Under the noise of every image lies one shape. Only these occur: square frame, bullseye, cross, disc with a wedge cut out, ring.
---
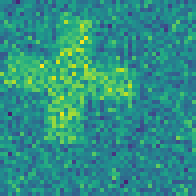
cross
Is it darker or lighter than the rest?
lighter
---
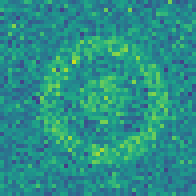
bullseye
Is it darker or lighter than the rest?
lighter
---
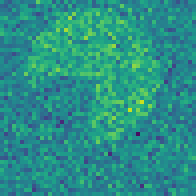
disc with a wedge cut out
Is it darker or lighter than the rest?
lighter
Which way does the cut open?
down and left
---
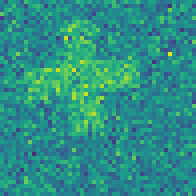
cross
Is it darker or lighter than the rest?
lighter
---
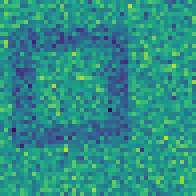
square frame
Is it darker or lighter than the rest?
darker
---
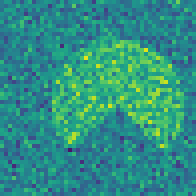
disc with a wedge cut out
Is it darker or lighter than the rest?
lighter
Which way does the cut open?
down
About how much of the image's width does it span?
two thirds
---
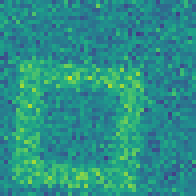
square frame
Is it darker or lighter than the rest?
lighter
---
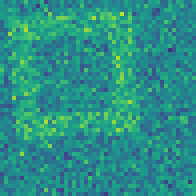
square frame
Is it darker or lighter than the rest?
lighter
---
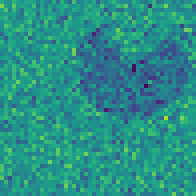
disc with a wedge cut out
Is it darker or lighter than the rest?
darker
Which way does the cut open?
up
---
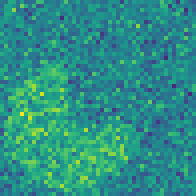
disc with a wedge cut out
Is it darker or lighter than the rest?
lighter
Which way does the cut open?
up and right
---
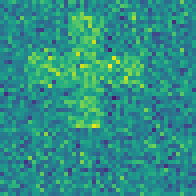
cross
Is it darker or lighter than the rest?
lighter
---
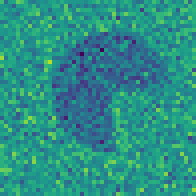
disc with a wedge cut out
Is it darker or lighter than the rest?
darker
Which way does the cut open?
down and right
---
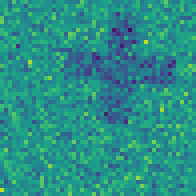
cross
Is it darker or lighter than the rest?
darker
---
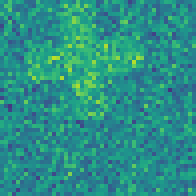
cross
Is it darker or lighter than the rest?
lighter
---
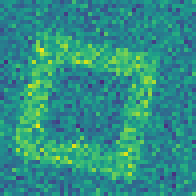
square frame
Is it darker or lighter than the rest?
lighter
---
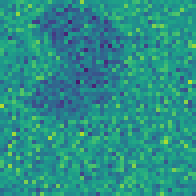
disc with a wedge cut out
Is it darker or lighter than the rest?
darker
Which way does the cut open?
left
